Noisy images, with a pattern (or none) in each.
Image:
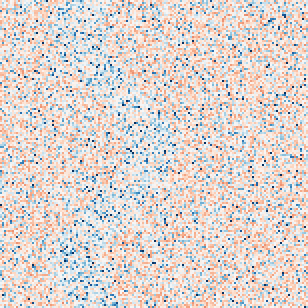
a wavy band
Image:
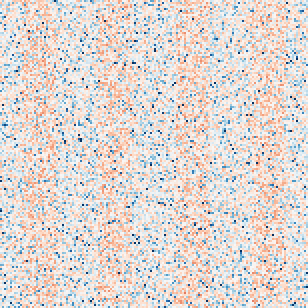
vertical stripes
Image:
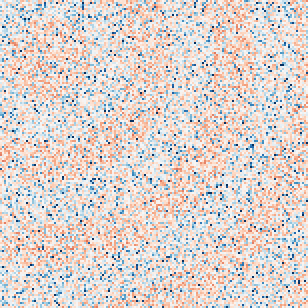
rings round one point
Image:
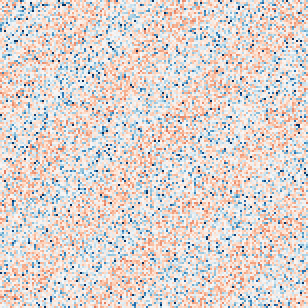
diagonal stripes
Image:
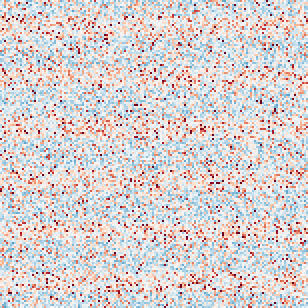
horizontal stripes
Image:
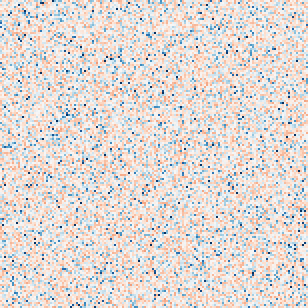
only noise
